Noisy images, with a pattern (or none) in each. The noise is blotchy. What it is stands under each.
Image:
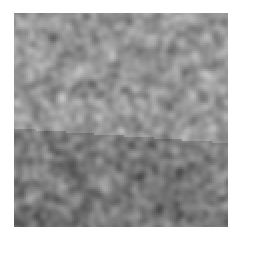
a sharp edge
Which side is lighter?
top
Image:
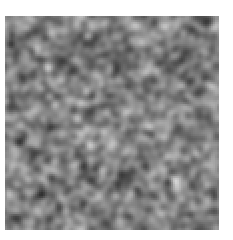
only noise
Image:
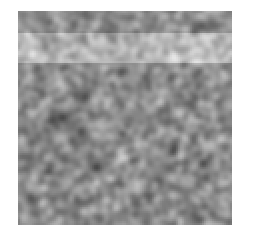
one horizontal stripe
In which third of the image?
top
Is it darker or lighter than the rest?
lighter
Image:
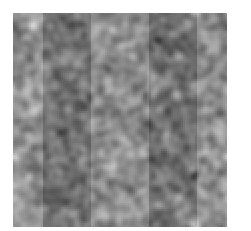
vertical stripes
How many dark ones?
2
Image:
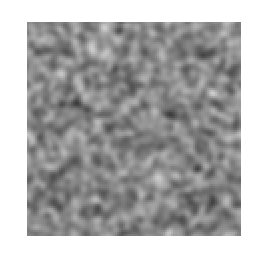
only noise
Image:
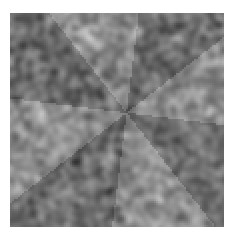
spokes from one point
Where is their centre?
centre
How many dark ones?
4
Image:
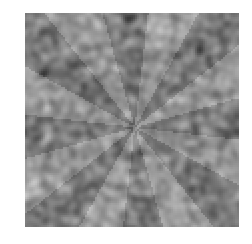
spokes from one point
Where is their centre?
centre
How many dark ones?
8
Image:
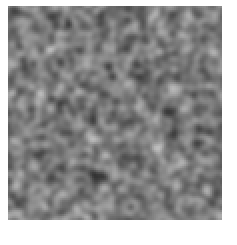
only noise
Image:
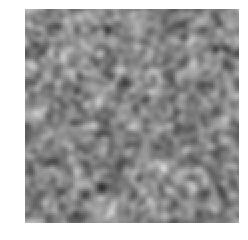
only noise
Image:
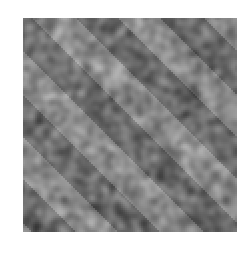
diagonal stripes
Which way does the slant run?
top left to bottom right
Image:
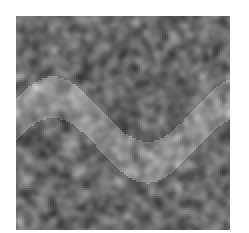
a wavy band
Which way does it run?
left to right
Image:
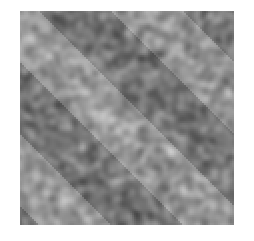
diagonal stripes
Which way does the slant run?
top left to bottom right
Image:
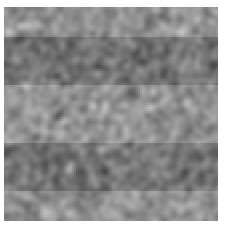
horizontal stripes
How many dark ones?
2
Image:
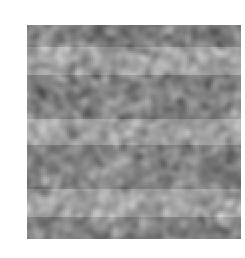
horizontal stripes
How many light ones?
3
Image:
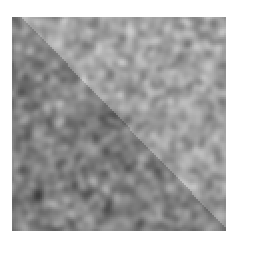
a sharp edge
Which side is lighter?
top right
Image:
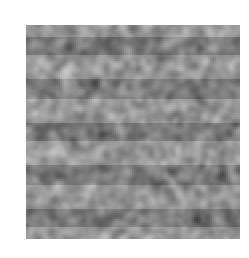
horizontal stripes
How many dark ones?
5
